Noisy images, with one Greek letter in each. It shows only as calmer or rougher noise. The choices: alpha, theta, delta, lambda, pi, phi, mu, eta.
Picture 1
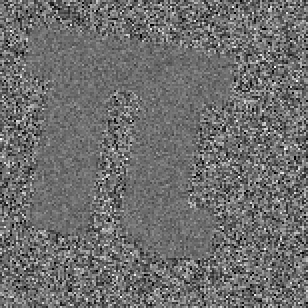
pi
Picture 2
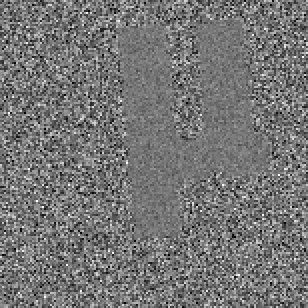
mu
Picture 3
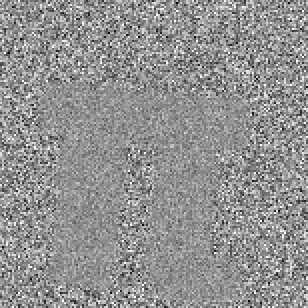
pi
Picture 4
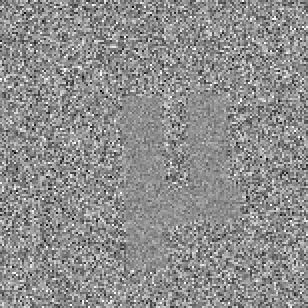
mu
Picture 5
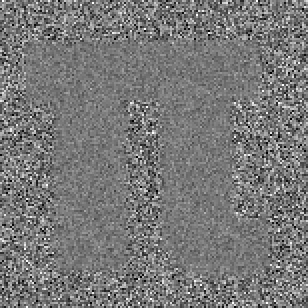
pi
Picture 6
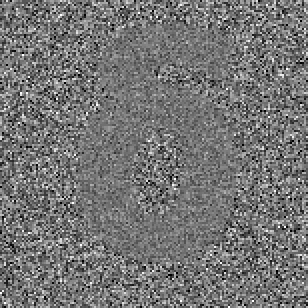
delta
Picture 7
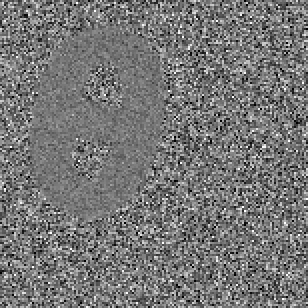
theta
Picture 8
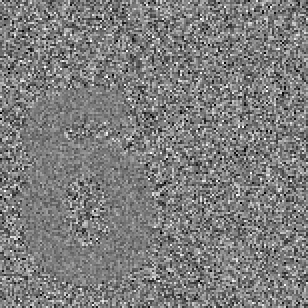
delta
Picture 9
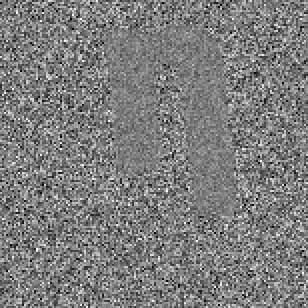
eta
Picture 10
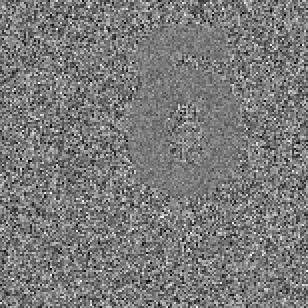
delta
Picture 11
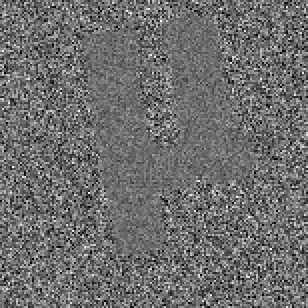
mu
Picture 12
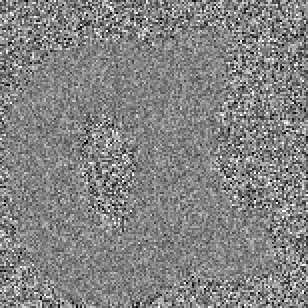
alpha
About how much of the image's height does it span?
nearly all
